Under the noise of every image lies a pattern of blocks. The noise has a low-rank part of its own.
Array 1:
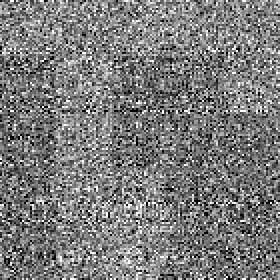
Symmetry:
no symmetry
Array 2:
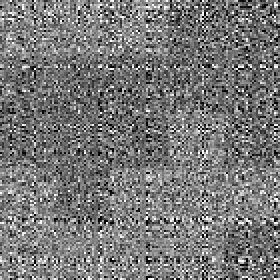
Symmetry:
no symmetry
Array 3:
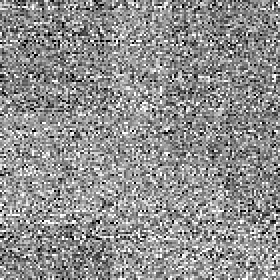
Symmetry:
no symmetry
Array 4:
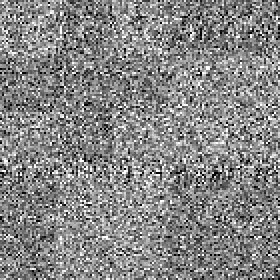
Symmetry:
mirrored about the diagonal from the top left
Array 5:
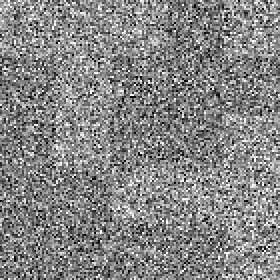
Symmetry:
mirrored about the diagonal from the bottom left
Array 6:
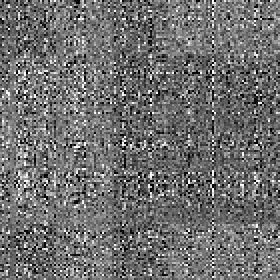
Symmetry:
top and bottom mirror each other
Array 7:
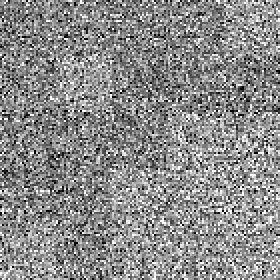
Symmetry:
mirrored about the diagonal from the top left
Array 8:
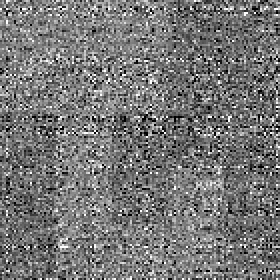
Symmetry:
no symmetry
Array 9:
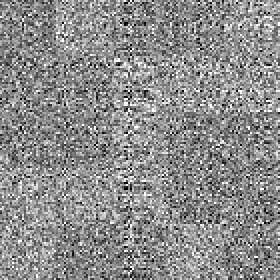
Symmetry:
the same after a half turn
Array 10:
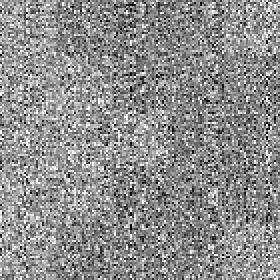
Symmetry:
top and bottom mirror each other
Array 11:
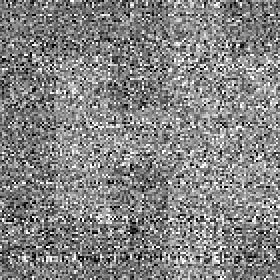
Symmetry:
top and bottom mirror each other
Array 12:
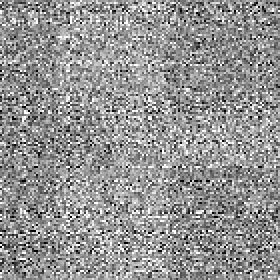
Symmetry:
top and bottom mirror each other
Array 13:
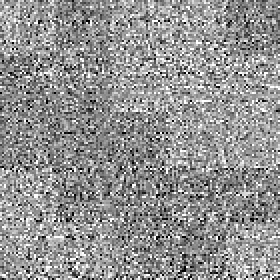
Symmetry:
mirrored about the diagonal from the bottom left
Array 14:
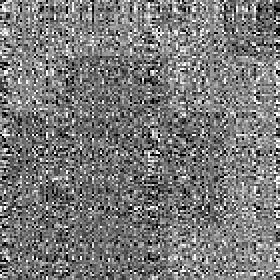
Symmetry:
mirrored about the diagonal from the bottom left
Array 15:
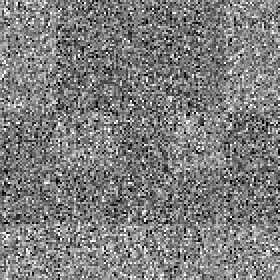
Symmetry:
left and right mirror each other
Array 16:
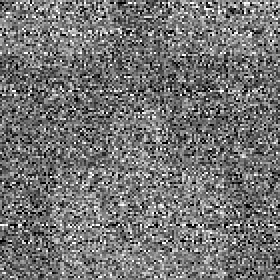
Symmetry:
left and right mirror each other
